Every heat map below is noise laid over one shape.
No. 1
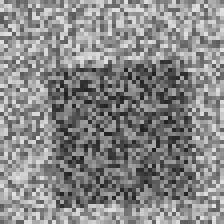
square
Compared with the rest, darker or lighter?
darker
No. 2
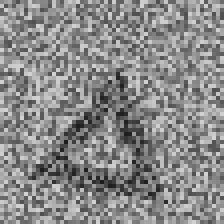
triangle frame
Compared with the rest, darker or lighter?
darker
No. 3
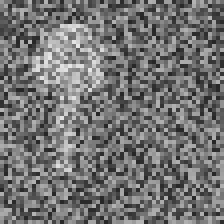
lollipop
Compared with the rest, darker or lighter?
lighter
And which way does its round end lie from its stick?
up
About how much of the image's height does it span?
two thirds
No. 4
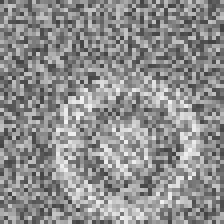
bullseye
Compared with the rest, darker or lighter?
lighter
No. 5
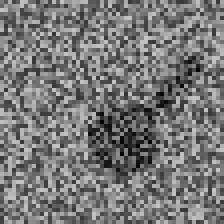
lollipop
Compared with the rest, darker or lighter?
darker
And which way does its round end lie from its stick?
down and left
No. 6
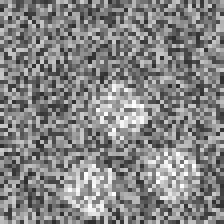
three dots
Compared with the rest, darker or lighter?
lighter
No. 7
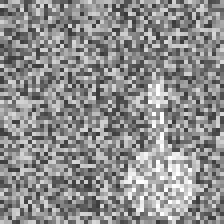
lollipop
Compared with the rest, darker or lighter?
lighter
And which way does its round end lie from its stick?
down
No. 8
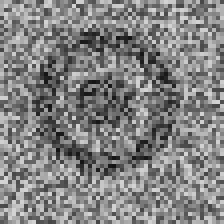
bullseye
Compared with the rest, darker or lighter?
darker
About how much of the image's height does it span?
two thirds
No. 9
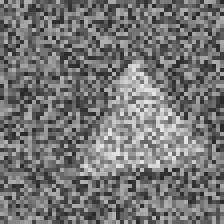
triangle
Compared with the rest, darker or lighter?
lighter
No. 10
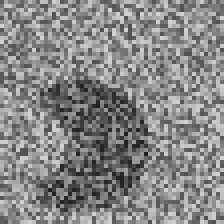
disc with a wedge cut out
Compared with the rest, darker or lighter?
darker
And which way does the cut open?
left
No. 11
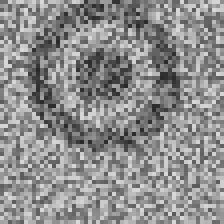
bullseye
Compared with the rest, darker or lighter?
darker
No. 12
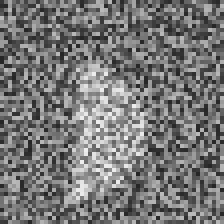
half disc
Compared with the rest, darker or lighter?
lighter
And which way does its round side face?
right
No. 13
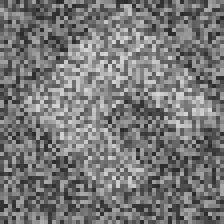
square with a notch
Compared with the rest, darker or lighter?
lighter
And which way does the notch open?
down and right
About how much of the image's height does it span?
nearly all
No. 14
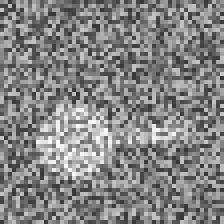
lollipop
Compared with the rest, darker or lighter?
lighter
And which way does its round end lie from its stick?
left
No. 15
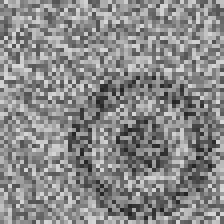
bullseye
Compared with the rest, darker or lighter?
darker
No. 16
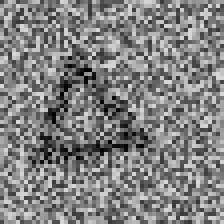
triangle frame
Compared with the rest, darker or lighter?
darker
